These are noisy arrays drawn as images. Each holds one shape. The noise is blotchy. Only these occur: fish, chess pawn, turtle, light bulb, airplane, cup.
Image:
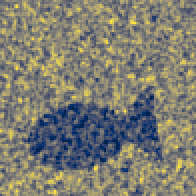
fish
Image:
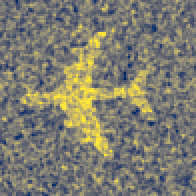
airplane
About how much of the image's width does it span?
two thirds
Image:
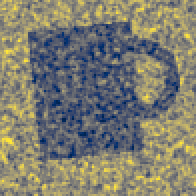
cup
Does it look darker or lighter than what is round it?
darker
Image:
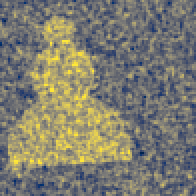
chess pawn
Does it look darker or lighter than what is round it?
lighter
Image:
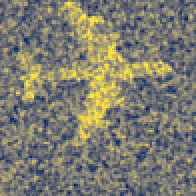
airplane
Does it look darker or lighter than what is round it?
lighter
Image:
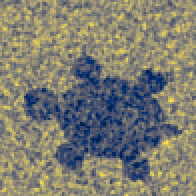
turtle
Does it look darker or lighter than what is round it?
darker
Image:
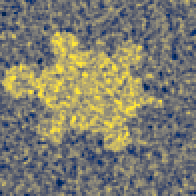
turtle
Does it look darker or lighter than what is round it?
lighter
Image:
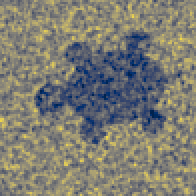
turtle
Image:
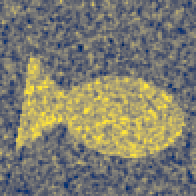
fish
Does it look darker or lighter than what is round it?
lighter
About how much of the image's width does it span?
nearly all
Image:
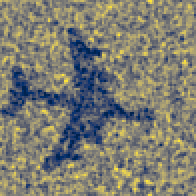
airplane
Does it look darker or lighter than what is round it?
darker
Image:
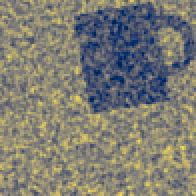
cup
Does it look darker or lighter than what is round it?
darker
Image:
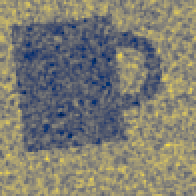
cup
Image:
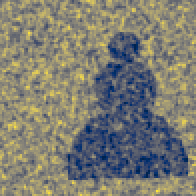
chess pawn
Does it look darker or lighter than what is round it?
darker
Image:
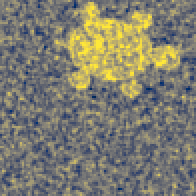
turtle
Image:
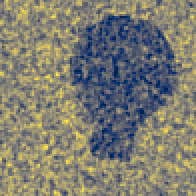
light bulb
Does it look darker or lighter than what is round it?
darker
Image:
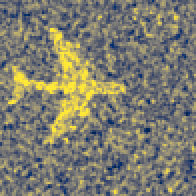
airplane
